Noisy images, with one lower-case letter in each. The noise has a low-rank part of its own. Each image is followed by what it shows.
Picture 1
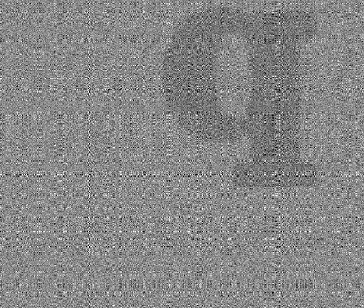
dark q
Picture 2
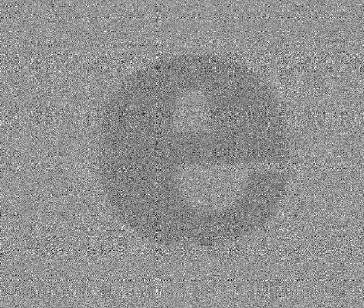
dark e
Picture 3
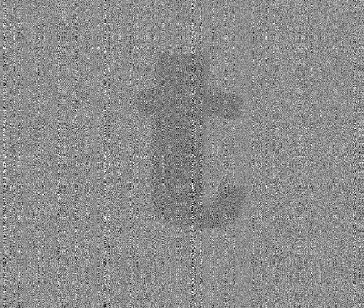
dark t
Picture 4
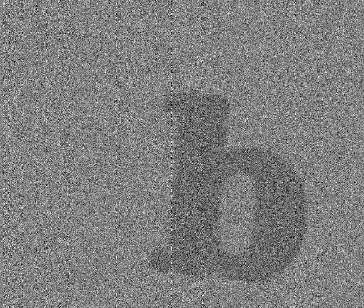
dark b
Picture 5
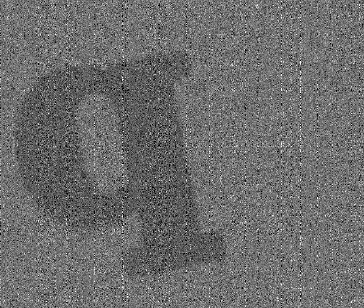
dark q
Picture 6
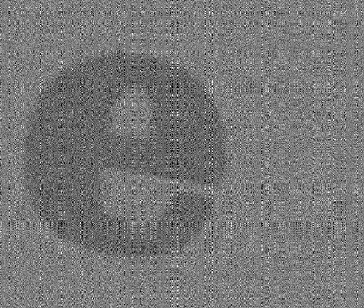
dark e
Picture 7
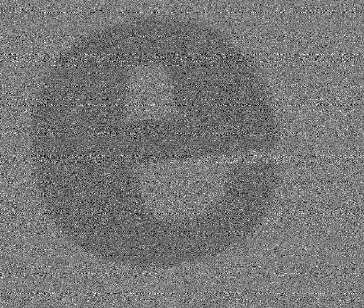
dark e
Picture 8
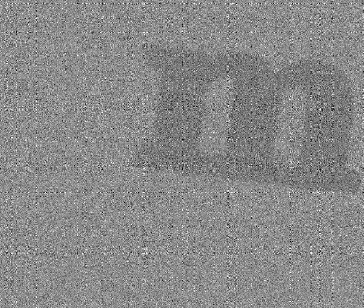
dark m
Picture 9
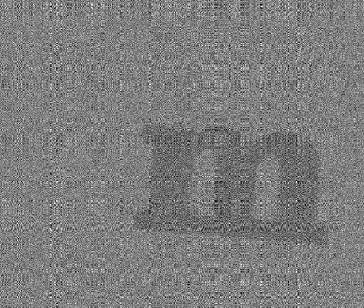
dark m
